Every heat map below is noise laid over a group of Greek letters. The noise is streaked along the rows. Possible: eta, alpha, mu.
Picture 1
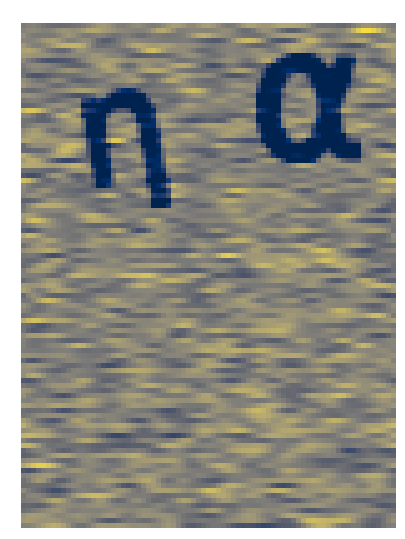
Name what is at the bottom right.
nothing
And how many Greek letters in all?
2
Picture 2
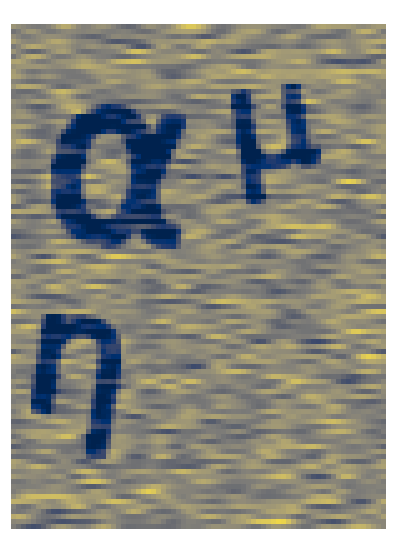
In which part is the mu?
top right
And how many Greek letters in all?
3
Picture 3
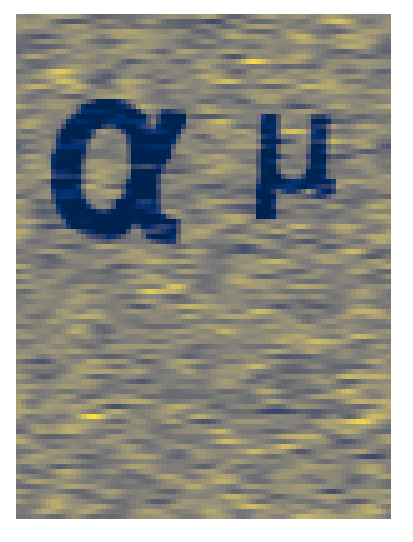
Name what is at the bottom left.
nothing
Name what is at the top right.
mu
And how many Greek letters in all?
2
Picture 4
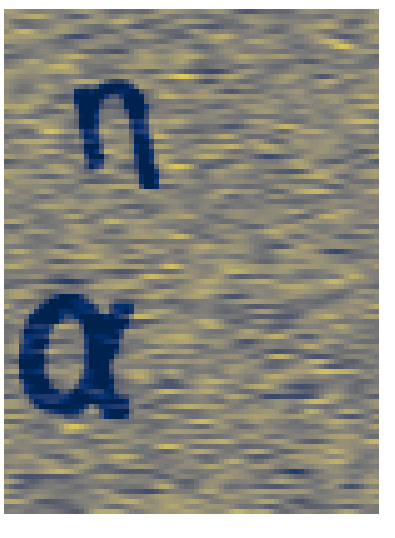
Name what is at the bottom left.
alpha
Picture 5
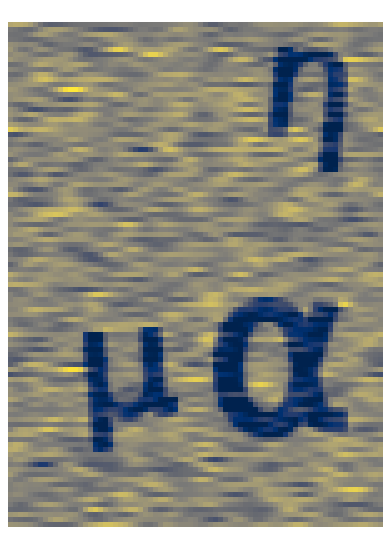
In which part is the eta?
top right
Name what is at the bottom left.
mu
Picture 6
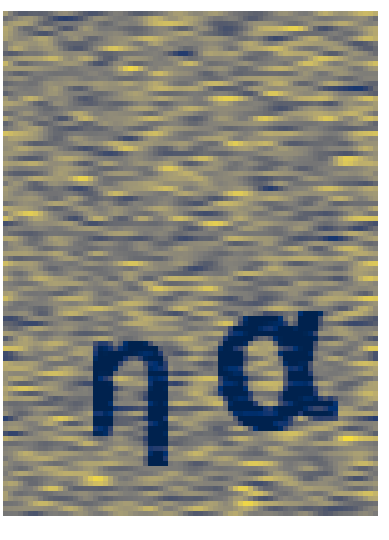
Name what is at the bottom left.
eta
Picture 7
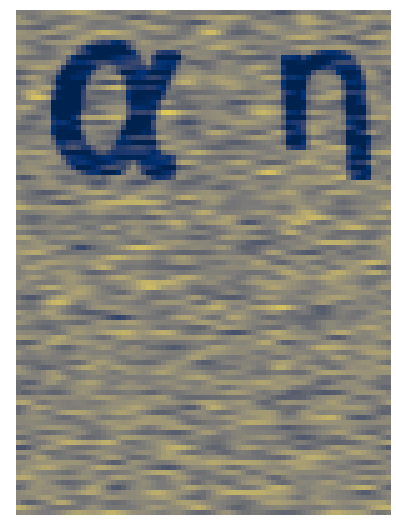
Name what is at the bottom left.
nothing
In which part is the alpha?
top left
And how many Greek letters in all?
2
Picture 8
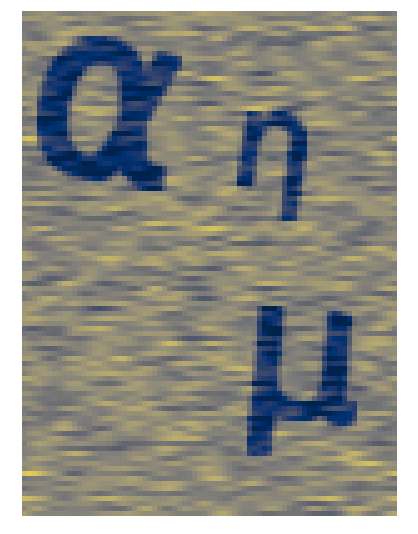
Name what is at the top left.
alpha
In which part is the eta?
top right
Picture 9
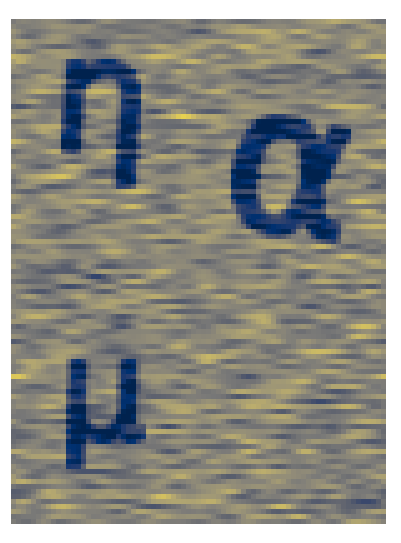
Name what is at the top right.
alpha
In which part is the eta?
top left
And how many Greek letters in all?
3
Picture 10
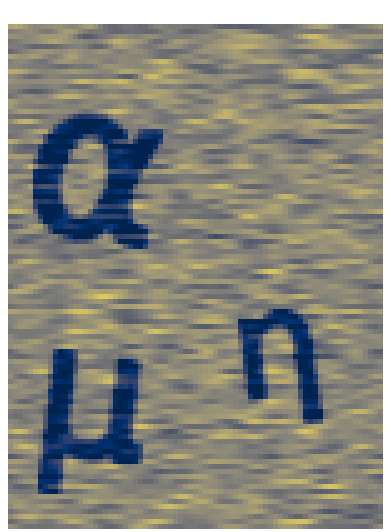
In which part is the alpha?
top left
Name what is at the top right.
nothing
